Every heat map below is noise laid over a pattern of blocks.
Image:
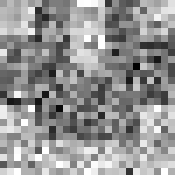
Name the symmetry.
left and right mirror each other
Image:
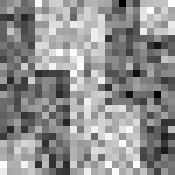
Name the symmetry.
the same after a half turn
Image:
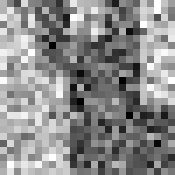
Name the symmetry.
no symmetry
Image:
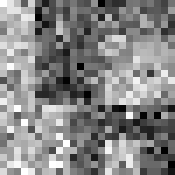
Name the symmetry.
no symmetry
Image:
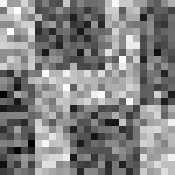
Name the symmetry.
the same after a half turn
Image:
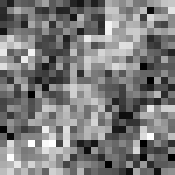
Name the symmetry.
the same after a half turn
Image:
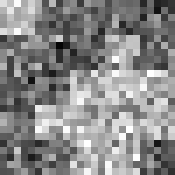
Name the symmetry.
mirrored about the diagonal from the top left
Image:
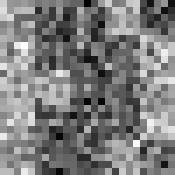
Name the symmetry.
top and bottom mirror each other
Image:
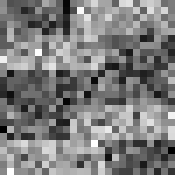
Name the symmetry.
the same after a half turn
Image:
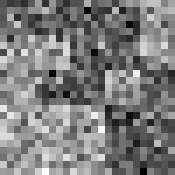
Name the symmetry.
no symmetry
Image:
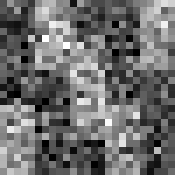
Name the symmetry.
the same after a half turn
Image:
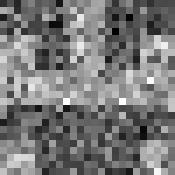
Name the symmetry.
left and right mirror each other
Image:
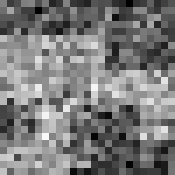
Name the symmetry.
no symmetry
